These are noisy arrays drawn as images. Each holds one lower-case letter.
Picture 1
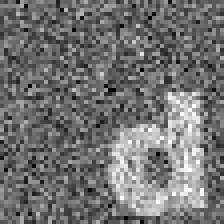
d
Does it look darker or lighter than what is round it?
lighter
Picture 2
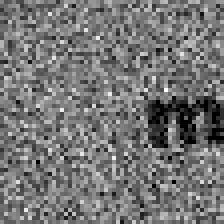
m
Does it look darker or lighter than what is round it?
darker
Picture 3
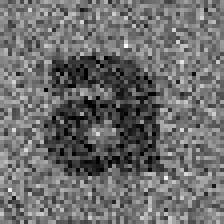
a
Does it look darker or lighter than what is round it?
darker
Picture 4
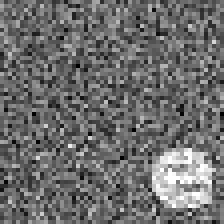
e
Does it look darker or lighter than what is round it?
lighter
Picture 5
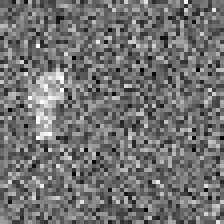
f
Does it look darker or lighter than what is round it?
lighter
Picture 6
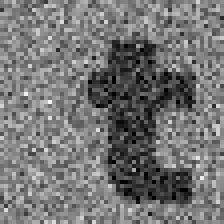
t
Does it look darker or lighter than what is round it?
darker
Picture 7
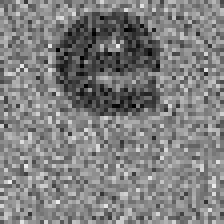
e
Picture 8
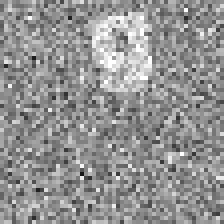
g
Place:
top middle
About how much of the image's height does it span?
a third
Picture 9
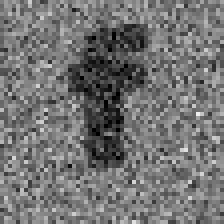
f
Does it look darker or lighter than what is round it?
darker
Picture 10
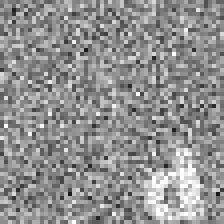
d
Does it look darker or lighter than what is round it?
lighter
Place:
bottom right
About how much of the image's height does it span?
a third
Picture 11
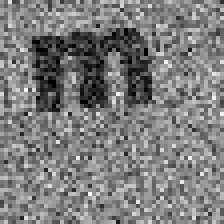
m
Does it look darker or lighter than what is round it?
darker
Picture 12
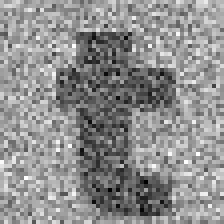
t
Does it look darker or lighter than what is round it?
darker
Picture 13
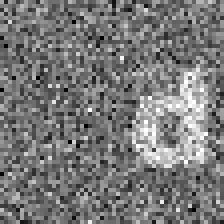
d
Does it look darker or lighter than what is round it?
lighter
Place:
middle right
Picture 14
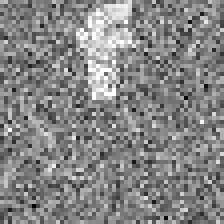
f
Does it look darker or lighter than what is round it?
lighter
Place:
top middle
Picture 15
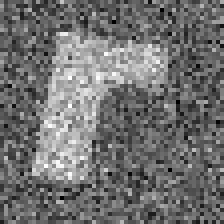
r
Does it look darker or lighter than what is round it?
lighter
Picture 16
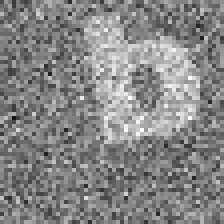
b
